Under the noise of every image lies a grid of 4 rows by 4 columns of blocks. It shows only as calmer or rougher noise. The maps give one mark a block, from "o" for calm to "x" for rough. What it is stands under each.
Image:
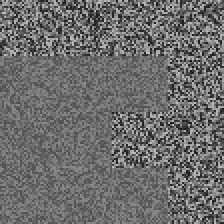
x x x x
o o o x
o o x x
o o o x
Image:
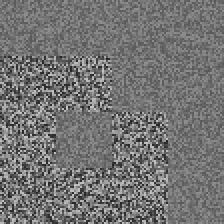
o o o o
x x o o
x o x o
x x x o
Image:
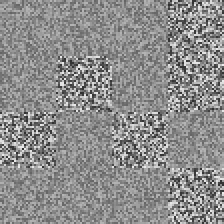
o o o x
o x o x
x o x o
o o o x
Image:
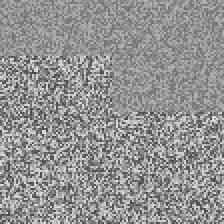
o o o o
x x o o
x x x x
x x x x
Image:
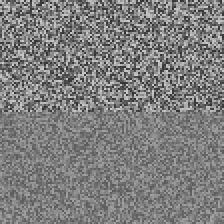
x x x x
x x x x
o o o o
o o o o
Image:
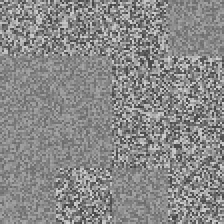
x x x o
o o x x
o o x x
o x o x
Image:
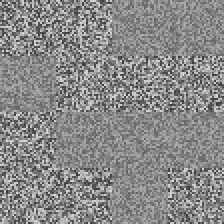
x x o o
o x x x
x o o o
x x o x
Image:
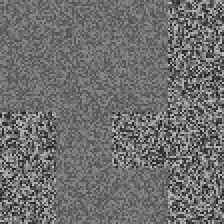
o o o x
o o o x
x o x x
x o o x
